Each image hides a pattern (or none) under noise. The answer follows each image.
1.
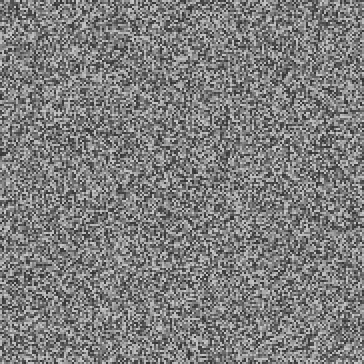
only noise
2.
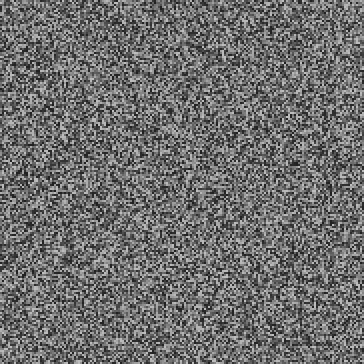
only noise
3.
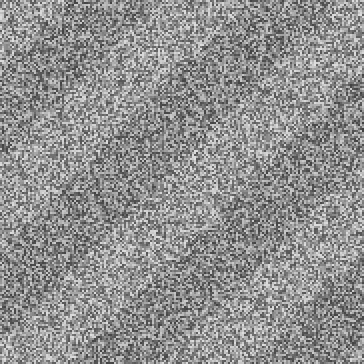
diagonal stripes
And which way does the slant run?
bottom left to top right
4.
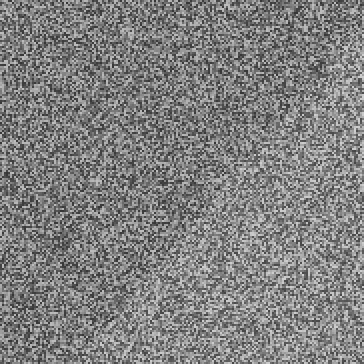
a sharp edge
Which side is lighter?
bottom right
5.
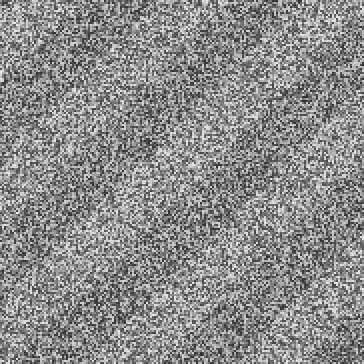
diagonal stripes
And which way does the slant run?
bottom left to top right
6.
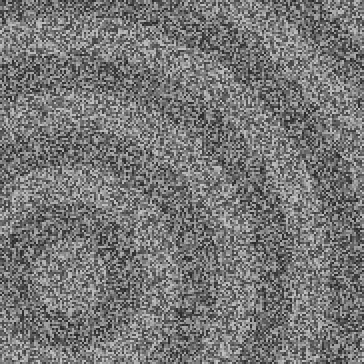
rings round one point
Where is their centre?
bottom left
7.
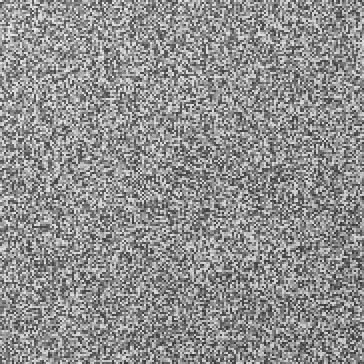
a smooth slope
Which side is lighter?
top left
